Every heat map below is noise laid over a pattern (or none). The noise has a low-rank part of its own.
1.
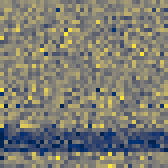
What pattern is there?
one band of rows
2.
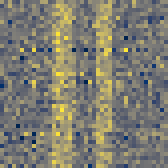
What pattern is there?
bands of columns
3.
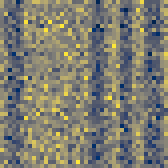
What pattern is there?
bands of columns
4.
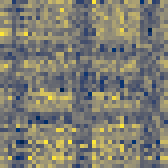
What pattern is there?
bands of rows crossing bands of columns
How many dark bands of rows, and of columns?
3 and 3
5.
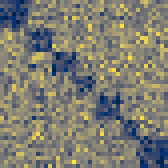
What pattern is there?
blocks along the diagonal
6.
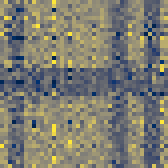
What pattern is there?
bands of rows crossing bands of columns
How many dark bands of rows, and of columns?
1 and 3
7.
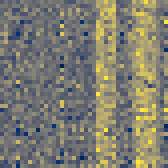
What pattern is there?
bands of columns
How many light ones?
2
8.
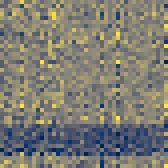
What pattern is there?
one band of rows
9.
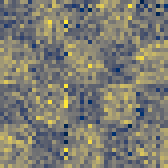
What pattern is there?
a checkerboard
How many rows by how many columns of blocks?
4 by 5
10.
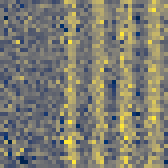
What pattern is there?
bands of columns
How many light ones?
4
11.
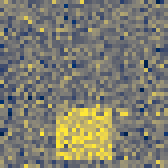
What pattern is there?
one block
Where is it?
bottom middle
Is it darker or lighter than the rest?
lighter
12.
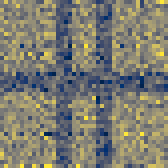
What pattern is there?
bands of rows crossing bands of columns
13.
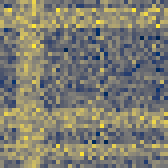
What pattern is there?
bands of rows crossing bands of columns
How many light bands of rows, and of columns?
3 and 1
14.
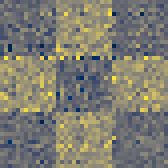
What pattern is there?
a checkerboard
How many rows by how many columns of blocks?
3 by 3
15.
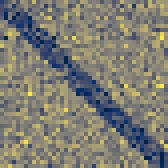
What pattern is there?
a diagonal band
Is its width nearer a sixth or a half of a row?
a sixth
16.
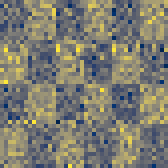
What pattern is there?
a checkerboard
